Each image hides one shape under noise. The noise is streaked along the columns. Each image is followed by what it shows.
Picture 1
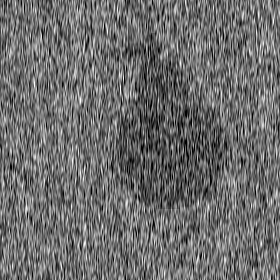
dark pear
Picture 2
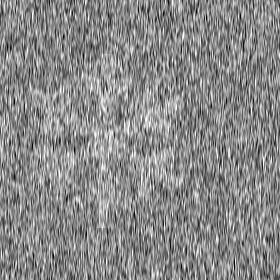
light snowflake
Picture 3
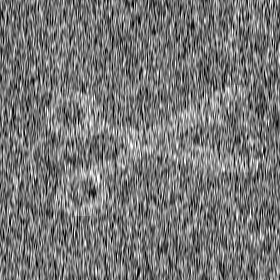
light pair of scissors
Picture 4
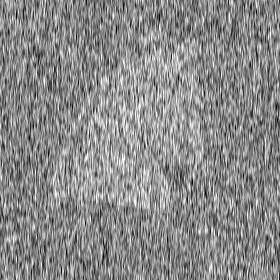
light chess knight
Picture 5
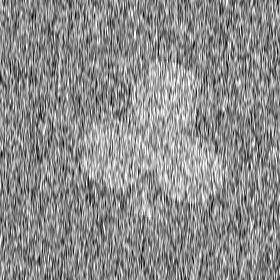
light club
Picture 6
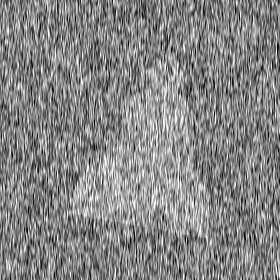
light chess pawn
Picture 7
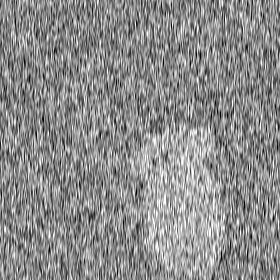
light footprint
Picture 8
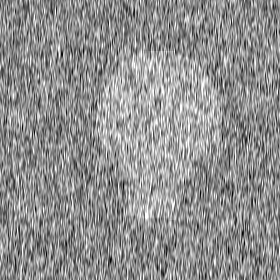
light light bulb
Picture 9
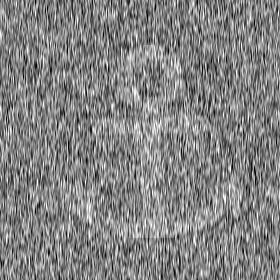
light anchor
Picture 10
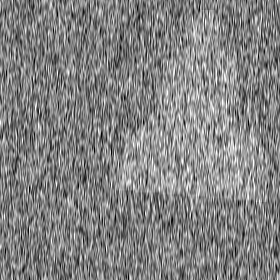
light chess pawn
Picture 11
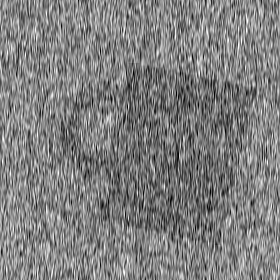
dark cup
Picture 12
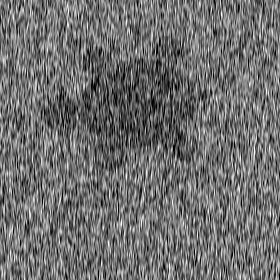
dark turtle
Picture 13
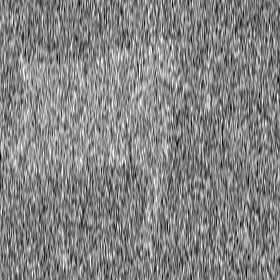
light flag
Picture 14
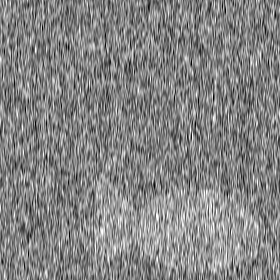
light fish
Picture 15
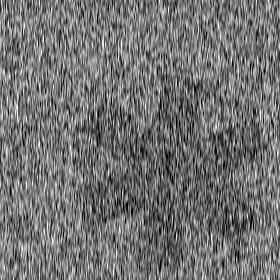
dark asterisk
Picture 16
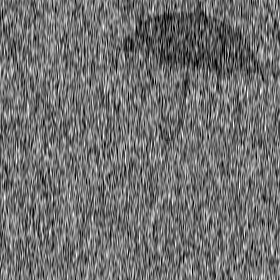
dark umbrella
